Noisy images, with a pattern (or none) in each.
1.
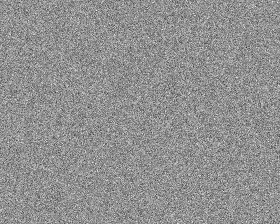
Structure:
only noise
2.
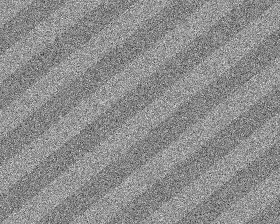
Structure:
diagonal stripes
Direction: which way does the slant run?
bottom left to top right
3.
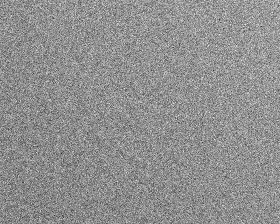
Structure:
a smooth slope
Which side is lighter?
top right
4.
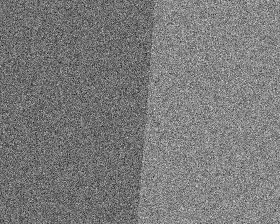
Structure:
a sharp edge
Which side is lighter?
right
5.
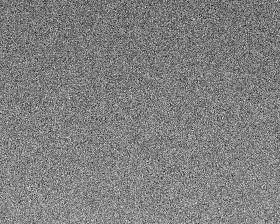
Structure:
a smooth slope
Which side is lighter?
bottom
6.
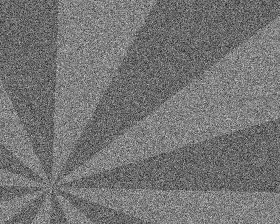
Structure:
spokes from one point
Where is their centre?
bottom left
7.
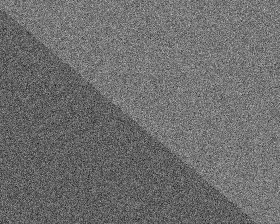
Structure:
a sharp edge
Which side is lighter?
top right
